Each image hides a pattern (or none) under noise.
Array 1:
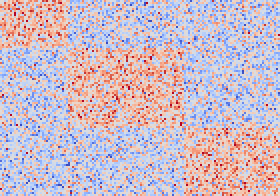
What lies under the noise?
blocks along the diagonal
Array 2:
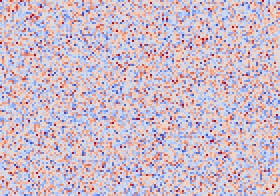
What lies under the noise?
only noise
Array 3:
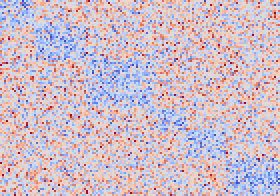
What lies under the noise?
blocks along the diagonal
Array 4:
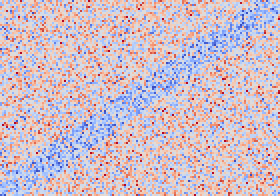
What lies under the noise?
a diagonal band
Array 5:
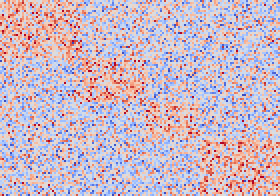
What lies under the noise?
blocks along the diagonal
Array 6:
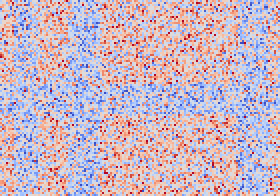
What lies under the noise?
bands of rows crossing bands of columns
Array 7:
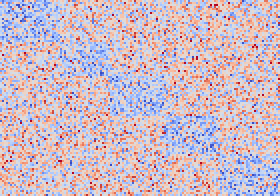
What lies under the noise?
blocks along the diagonal
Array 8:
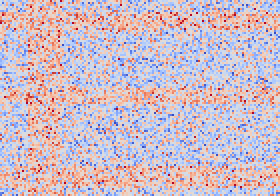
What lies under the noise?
bands of rows crossing bands of columns
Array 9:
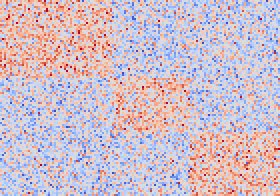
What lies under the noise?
blocks along the diagonal
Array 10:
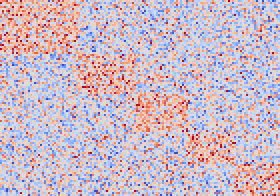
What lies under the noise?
blocks along the diagonal
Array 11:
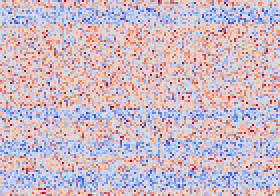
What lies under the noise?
bands of rows
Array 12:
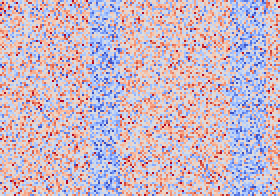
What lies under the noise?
bands of columns
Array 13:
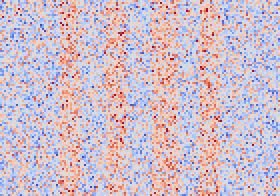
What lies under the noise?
bands of columns
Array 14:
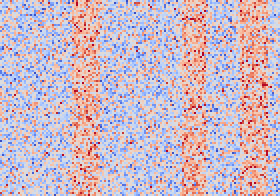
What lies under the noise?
bands of columns
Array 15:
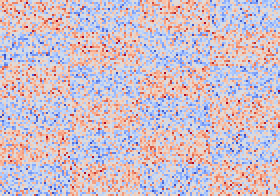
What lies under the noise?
a checkerboard
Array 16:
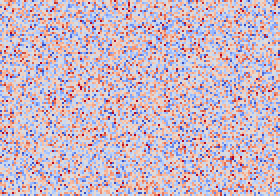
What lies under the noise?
only noise
